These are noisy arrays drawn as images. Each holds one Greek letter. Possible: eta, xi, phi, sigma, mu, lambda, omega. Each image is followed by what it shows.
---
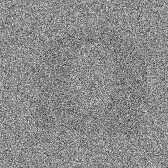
omega
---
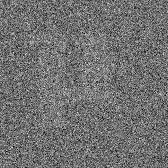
mu
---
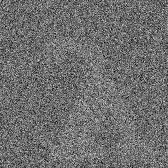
lambda
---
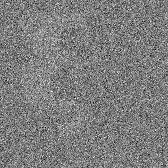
xi
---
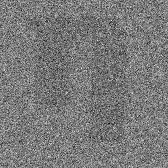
eta
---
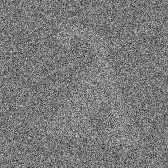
lambda
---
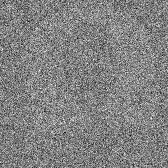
omega
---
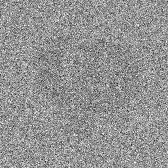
phi
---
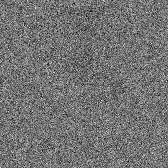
xi
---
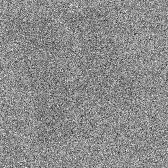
mu
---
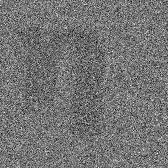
eta
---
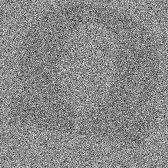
omega
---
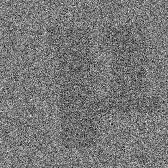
mu
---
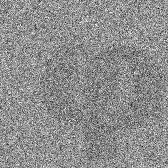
phi
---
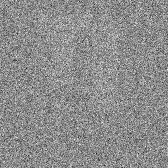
eta
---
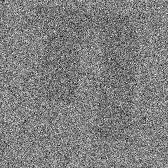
eta
